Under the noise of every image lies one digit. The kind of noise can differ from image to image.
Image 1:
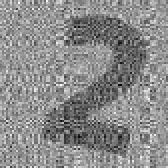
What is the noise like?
low rank plus noise
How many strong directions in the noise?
one
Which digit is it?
2
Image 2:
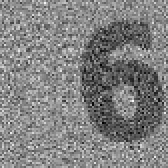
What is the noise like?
low rank plus noise
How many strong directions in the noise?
three or four
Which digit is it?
6
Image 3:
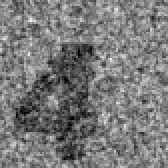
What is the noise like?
blotchy
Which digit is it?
4
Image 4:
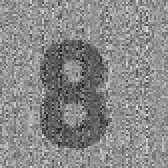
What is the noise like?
columns of uneven size
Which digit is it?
8
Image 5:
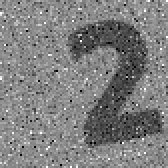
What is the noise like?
heavy tails
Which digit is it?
2
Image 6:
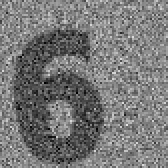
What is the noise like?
low rank plus noise
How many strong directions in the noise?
five to eight
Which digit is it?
6
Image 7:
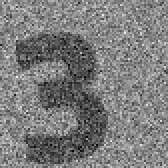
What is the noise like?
independent entries
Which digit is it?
3
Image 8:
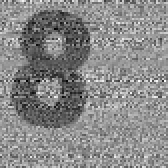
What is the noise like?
rows of uneven size
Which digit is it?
8
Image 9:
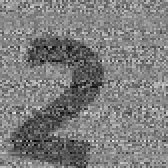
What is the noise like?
rows of uneven size
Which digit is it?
2
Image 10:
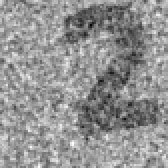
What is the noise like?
blotchy
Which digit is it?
2
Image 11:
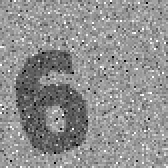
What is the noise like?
heavy tails
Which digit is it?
6
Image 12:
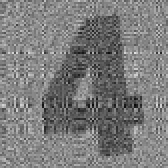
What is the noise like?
low rank plus noise
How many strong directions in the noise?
one
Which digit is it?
4
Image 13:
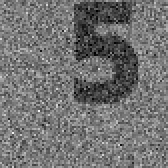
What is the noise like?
independent entries
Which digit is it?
5
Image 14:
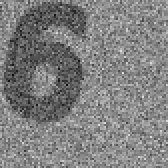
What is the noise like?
independent entries
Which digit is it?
6
